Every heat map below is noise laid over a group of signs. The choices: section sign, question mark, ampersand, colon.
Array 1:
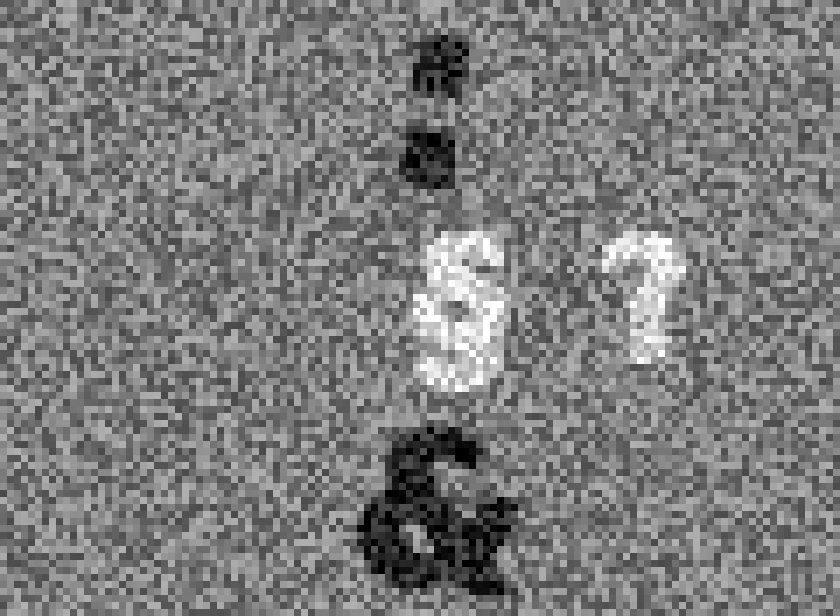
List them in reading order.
top middle: dark colon; centre: light section sign; middle right: light question mark; bottom middle: dark ampersand
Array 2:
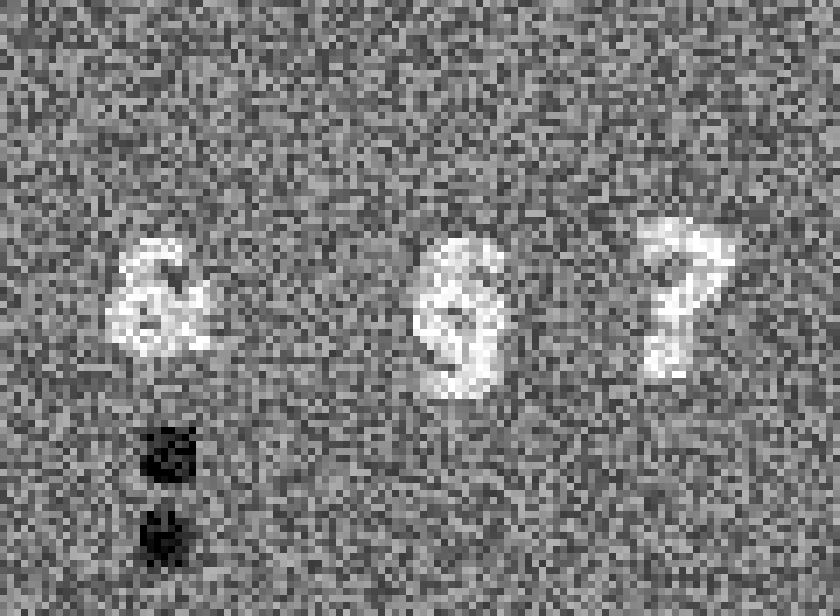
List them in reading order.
middle left: light ampersand; centre: light section sign; middle right: light question mark; bottom left: dark colon
